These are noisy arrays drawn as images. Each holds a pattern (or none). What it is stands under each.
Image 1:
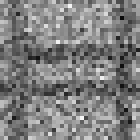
bands of rows crossing bands of columns
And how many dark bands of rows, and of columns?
2 and 2
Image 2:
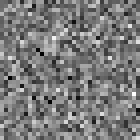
only noise
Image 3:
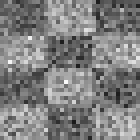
a checkerboard
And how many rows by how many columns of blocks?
4 by 3
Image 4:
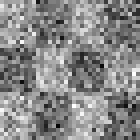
a checkerboard
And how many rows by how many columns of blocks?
3 by 4
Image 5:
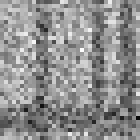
bands of rows crossing bands of columns
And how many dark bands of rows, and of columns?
1 and 3
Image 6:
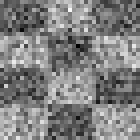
a checkerboard
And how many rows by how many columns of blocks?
4 by 3
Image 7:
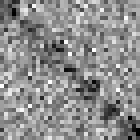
blocks along the diagonal
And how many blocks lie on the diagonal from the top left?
7
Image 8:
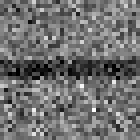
one band of rows
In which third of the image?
middle
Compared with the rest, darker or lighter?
darker
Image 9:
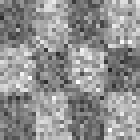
a checkerboard
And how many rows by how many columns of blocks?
3 by 4
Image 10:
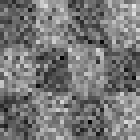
a checkerboard
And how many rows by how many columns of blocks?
3 by 4
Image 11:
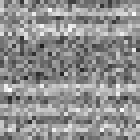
bands of rows
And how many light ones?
5
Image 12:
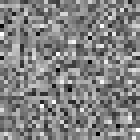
only noise
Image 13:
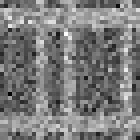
bands of rows crossing bands of columns
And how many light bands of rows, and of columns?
2 and 3
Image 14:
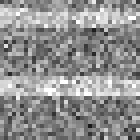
bands of rows
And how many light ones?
2
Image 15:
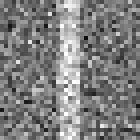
one band of columns
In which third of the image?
middle
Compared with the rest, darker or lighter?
lighter
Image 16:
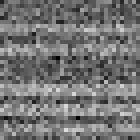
bands of rows
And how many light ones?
5
